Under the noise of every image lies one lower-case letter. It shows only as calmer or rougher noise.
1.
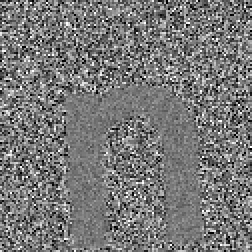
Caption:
calm n
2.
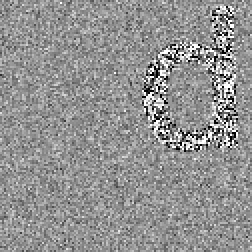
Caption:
rough d
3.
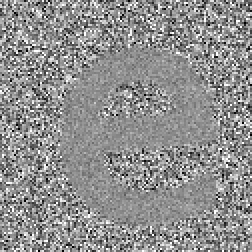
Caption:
calm e
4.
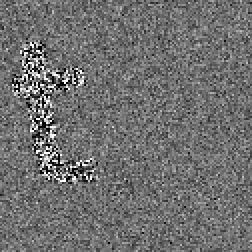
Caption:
rough t
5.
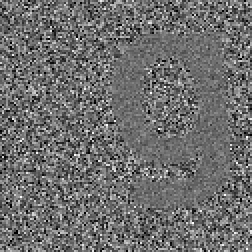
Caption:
calm g
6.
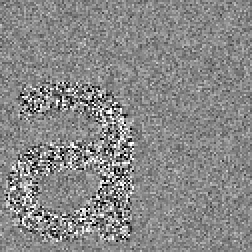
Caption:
rough a
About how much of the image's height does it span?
two thirds
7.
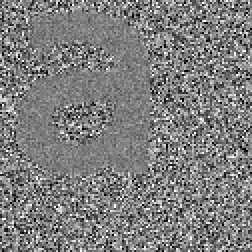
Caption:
calm a
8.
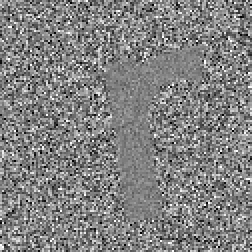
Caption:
calm r
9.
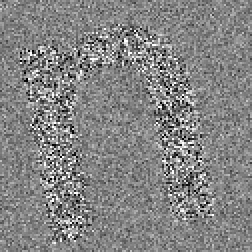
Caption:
rough n
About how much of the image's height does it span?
nearly all
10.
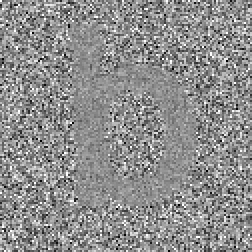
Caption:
calm b
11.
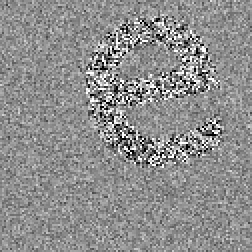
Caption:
rough e
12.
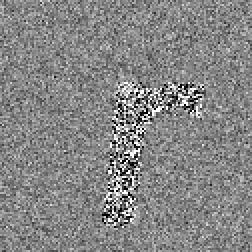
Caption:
rough r
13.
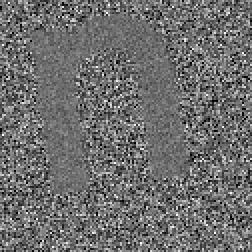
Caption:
calm n
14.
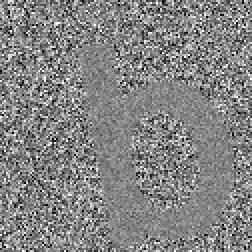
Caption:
calm b
